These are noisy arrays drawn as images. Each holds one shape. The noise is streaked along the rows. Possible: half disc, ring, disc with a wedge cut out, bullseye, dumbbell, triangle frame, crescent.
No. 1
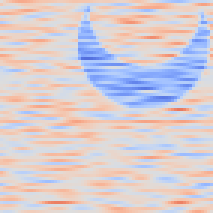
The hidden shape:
crescent
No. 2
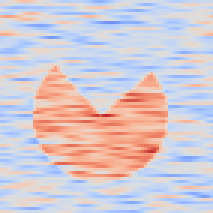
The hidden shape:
disc with a wedge cut out
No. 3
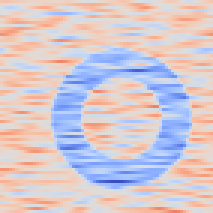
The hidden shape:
ring
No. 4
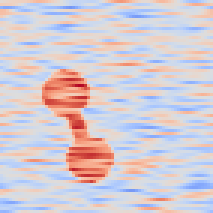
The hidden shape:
dumbbell
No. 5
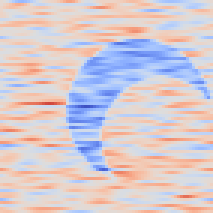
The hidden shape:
crescent
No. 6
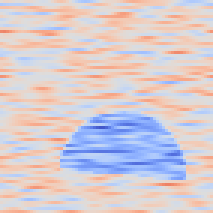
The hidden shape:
half disc
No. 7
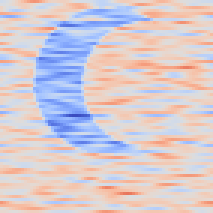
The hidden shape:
crescent
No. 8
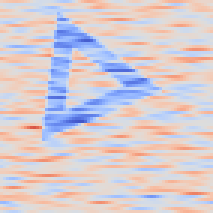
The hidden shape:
triangle frame
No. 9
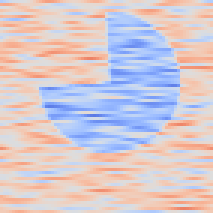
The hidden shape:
disc with a wedge cut out
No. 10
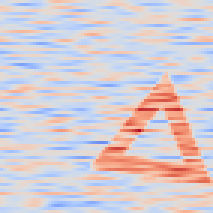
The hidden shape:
triangle frame
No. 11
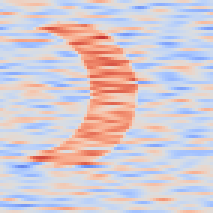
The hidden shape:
crescent
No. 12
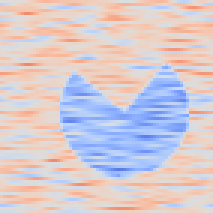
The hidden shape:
disc with a wedge cut out
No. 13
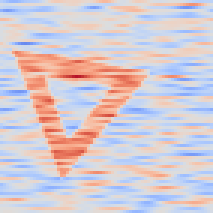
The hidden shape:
triangle frame
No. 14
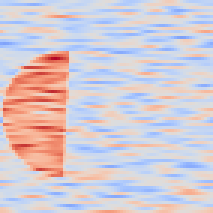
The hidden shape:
half disc
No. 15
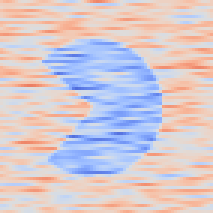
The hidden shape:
disc with a wedge cut out
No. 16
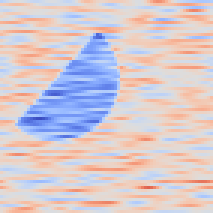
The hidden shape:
half disc
